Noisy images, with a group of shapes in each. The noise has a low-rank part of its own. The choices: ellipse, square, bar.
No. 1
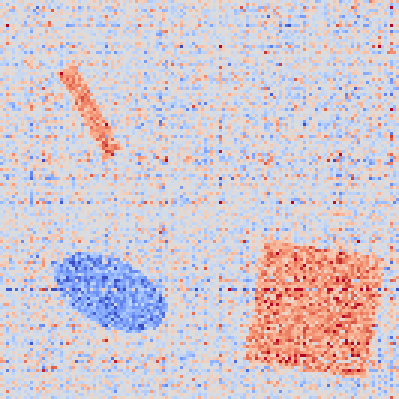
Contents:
top left: red bar; bottom left: blue ellipse; bottom right: red square
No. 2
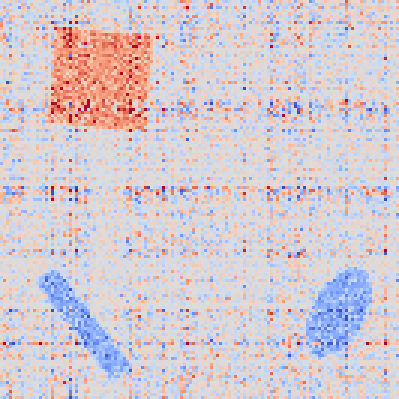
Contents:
top left: red square; bottom left: blue bar; bottom right: blue ellipse
